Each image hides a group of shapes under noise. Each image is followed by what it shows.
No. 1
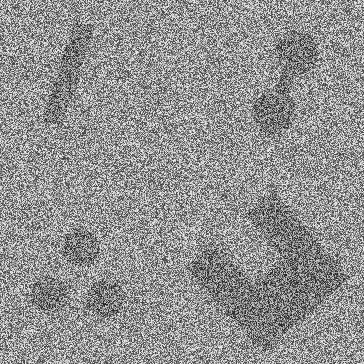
top left: bar; top right: dumbbell; bottom left: three dots; bottom right: square with a notch
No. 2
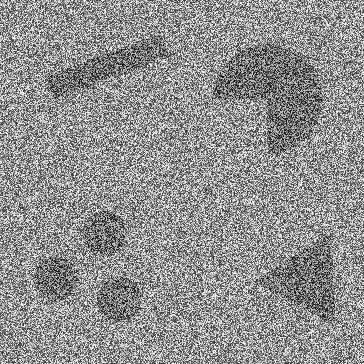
top left: bar; top right: disc with a wedge cut out; bottom left: three dots; bottom right: triangle
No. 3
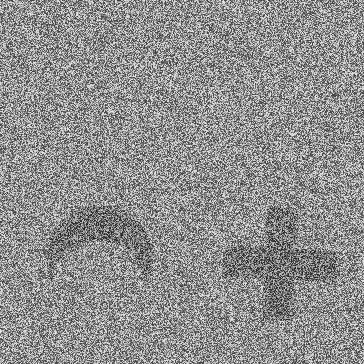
bottom left: crescent; bottom right: cross
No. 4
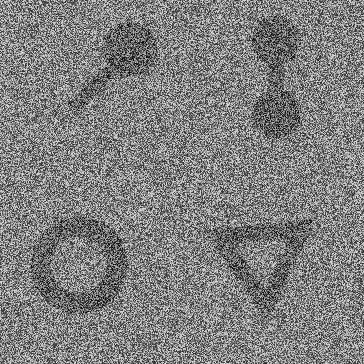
top left: lollipop; top right: dumbbell; bottom left: ring; bottom right: triangle frame
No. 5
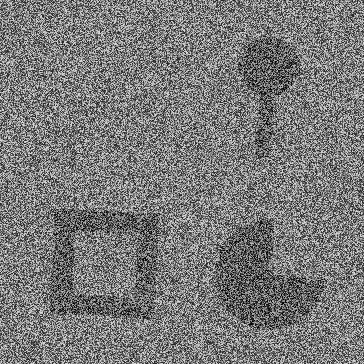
top right: lollipop; bottom left: square frame; bottom right: disc with a wedge cut out
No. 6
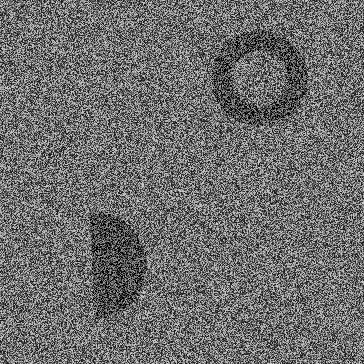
top right: ring; bottom left: half disc
